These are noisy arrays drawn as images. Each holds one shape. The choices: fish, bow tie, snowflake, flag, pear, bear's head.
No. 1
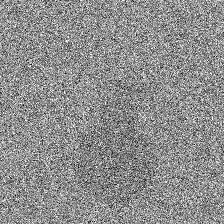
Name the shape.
pear
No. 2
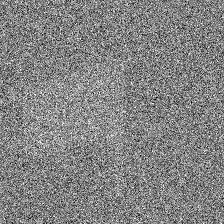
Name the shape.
flag
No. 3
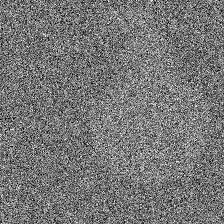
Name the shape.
pear
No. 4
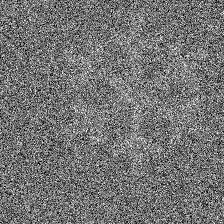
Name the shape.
snowflake
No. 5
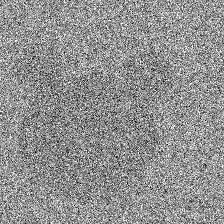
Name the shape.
bear's head
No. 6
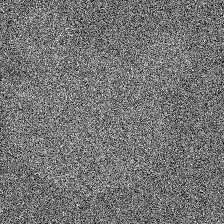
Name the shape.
bear's head
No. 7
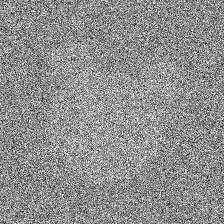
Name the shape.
bear's head
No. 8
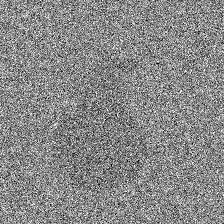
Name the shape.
pear
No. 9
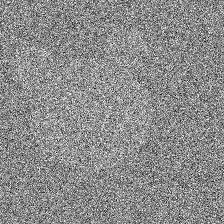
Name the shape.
bear's head
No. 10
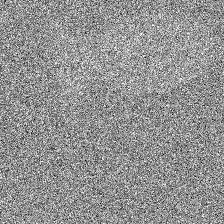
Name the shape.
fish
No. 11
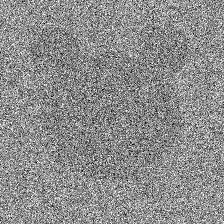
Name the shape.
bear's head
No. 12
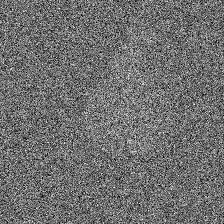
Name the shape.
pear
